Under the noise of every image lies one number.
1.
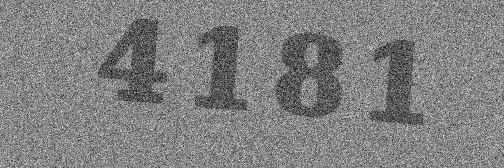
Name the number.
4181
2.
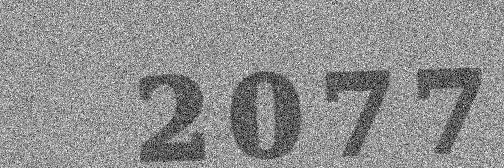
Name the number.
2077
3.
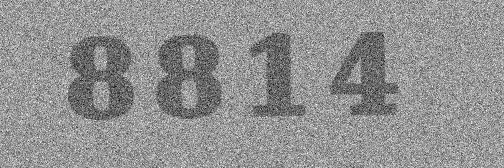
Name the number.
8814
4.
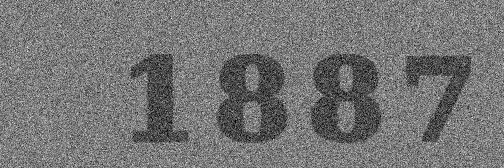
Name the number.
1887
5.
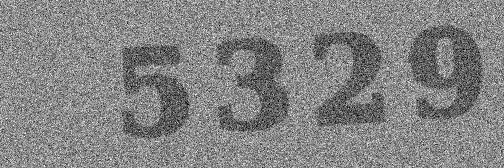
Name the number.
5329
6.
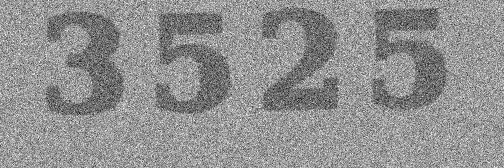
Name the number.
3525
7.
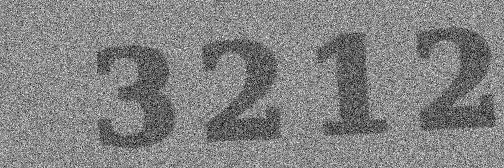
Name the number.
3212
